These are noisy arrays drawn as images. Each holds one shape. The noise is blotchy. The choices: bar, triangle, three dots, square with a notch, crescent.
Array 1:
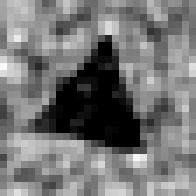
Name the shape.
triangle
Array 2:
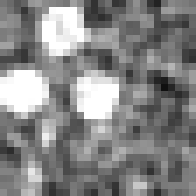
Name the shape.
three dots
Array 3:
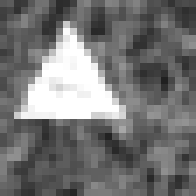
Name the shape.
triangle
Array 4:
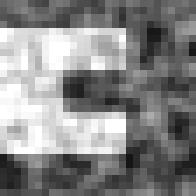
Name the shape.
square with a notch
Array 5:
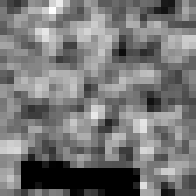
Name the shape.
bar
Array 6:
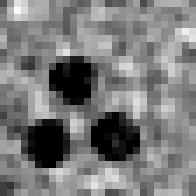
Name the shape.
three dots
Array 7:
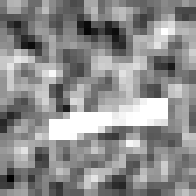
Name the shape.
bar
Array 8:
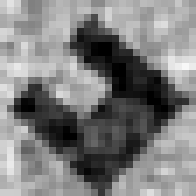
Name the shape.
square with a notch
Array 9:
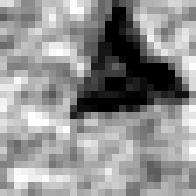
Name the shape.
triangle
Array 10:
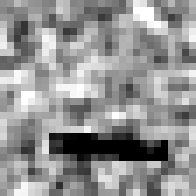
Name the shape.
bar
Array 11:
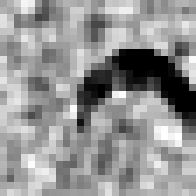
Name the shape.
crescent
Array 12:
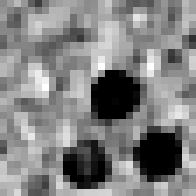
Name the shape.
three dots
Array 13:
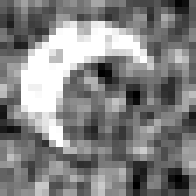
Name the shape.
crescent
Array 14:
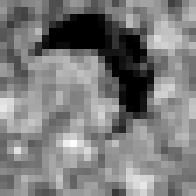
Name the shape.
crescent
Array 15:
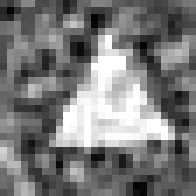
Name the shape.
triangle
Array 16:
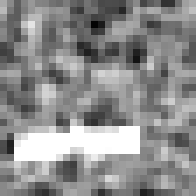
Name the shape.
bar
